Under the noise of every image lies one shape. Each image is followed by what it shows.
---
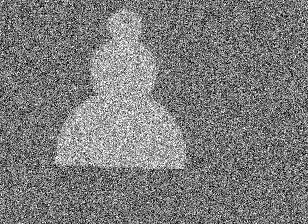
chess pawn
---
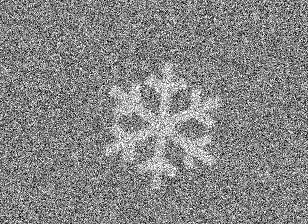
snowflake
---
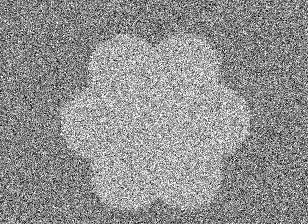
flower
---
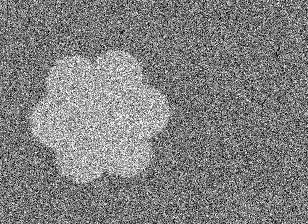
flower
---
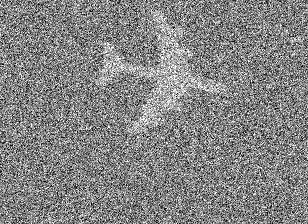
airplane
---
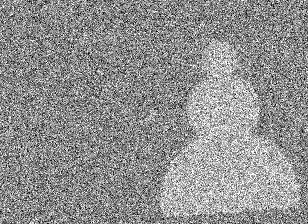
chess pawn
